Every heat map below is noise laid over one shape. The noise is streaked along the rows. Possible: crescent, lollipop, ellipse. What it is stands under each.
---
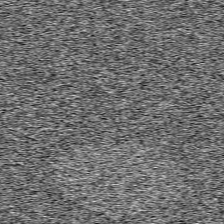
ellipse
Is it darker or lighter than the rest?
lighter
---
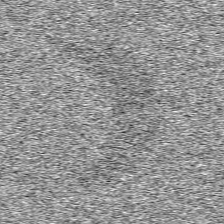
crescent
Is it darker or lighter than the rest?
darker
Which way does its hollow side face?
left
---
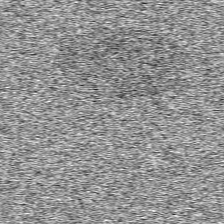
ellipse
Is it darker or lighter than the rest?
darker
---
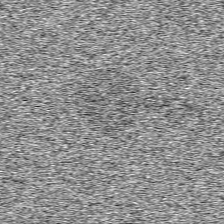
lollipop
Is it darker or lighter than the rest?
darker
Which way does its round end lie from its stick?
left
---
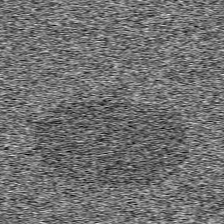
ellipse
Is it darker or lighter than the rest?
darker
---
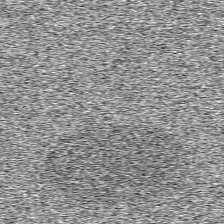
ellipse
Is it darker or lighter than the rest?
darker
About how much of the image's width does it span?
two thirds
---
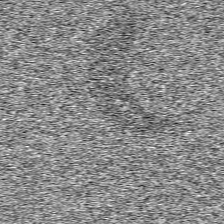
crescent
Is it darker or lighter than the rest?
darker
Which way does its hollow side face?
right
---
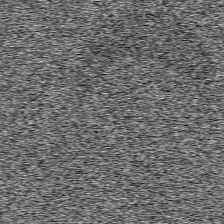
crescent
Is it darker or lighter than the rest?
darker
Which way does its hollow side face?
down
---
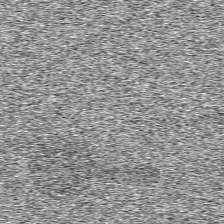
lollipop
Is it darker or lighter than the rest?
darker
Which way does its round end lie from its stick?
left
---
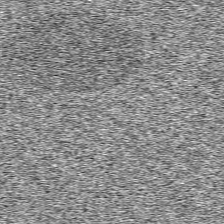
ellipse
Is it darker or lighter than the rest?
darker
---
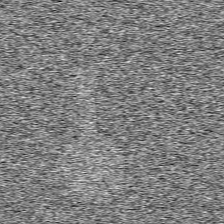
lollipop
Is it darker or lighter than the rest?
lighter
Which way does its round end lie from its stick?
down
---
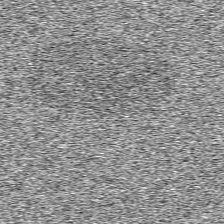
ellipse
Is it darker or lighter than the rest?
darker
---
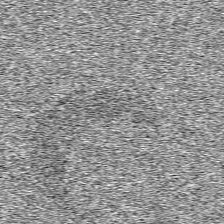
crescent
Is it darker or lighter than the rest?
darker
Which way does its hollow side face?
down and right
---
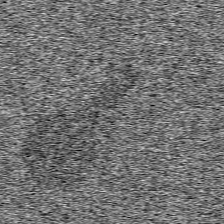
lollipop
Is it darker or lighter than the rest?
darker
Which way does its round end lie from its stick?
down and left
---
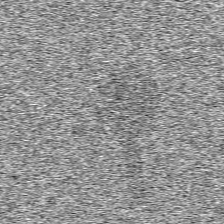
lollipop
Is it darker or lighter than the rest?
darker
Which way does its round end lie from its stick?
up
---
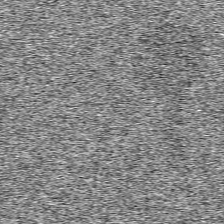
lollipop
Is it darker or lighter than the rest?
darker
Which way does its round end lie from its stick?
up
